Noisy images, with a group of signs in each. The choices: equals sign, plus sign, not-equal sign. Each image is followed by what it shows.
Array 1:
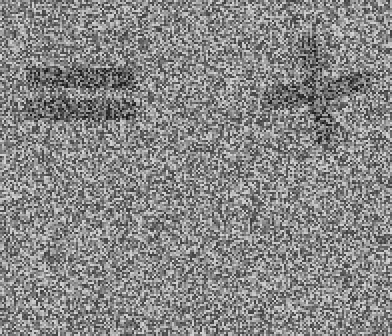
top left: equals sign; top right: plus sign
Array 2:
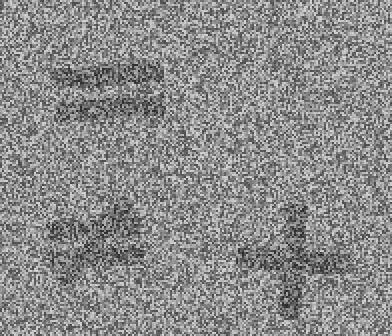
top left: equals sign; bottom left: not-equal sign; bottom right: plus sign
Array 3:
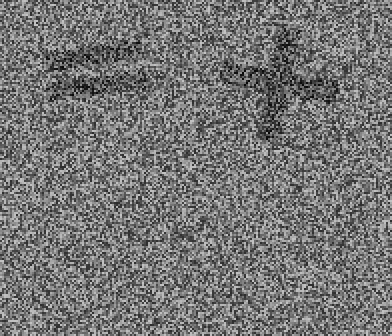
top left: equals sign; top right: plus sign
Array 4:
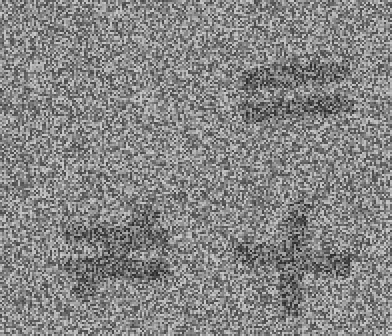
top right: equals sign; bottom left: not-equal sign; bottom right: plus sign
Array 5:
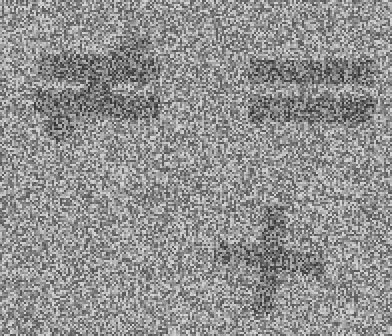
top left: not-equal sign; top right: equals sign; bottom right: plus sign
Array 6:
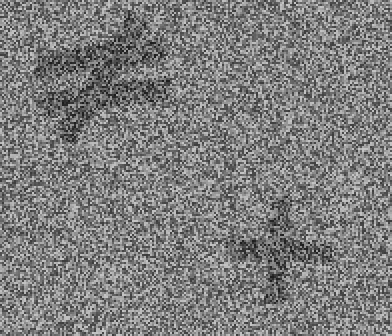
top left: not-equal sign; bottom right: plus sign
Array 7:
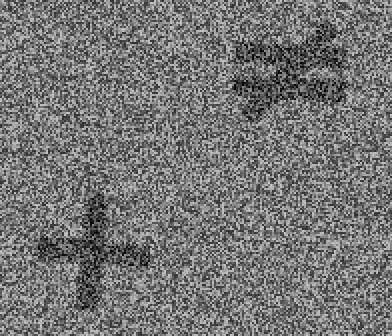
top right: not-equal sign; bottom left: plus sign
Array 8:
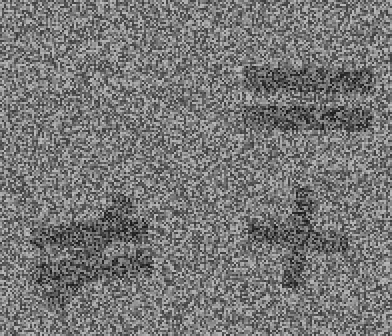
top right: equals sign; bottom left: not-equal sign; bottom right: plus sign
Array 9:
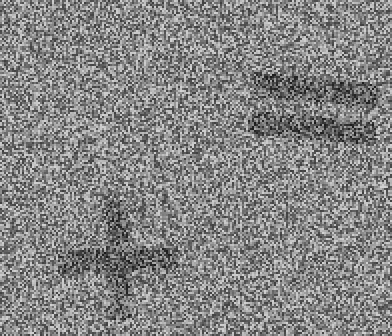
top right: equals sign; bottom left: plus sign
